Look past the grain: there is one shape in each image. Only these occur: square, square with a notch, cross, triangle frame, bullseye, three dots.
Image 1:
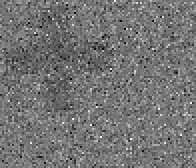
cross
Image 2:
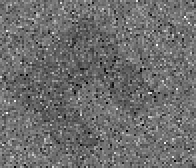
square with a notch
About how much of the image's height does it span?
nearly all
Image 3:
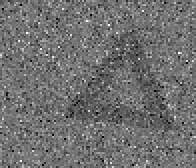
triangle frame
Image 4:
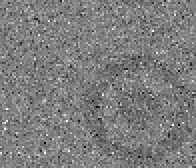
bullseye
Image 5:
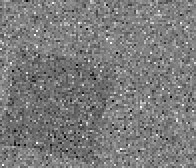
square
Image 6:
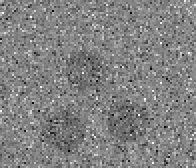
three dots
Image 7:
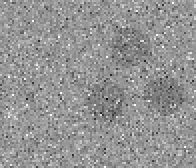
three dots
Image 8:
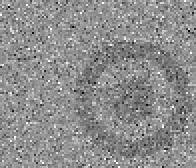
bullseye
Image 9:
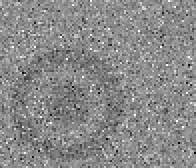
bullseye
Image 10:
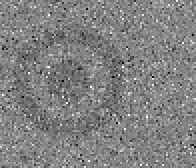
bullseye
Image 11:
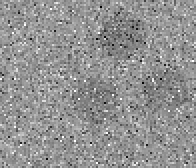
three dots
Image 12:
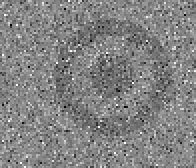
bullseye
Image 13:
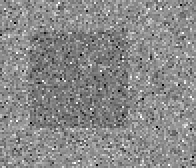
square
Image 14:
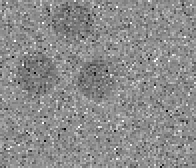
three dots
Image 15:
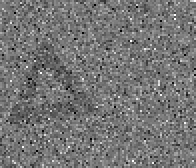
triangle frame
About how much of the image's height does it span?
half
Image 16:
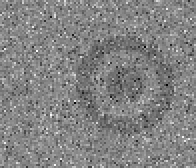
bullseye
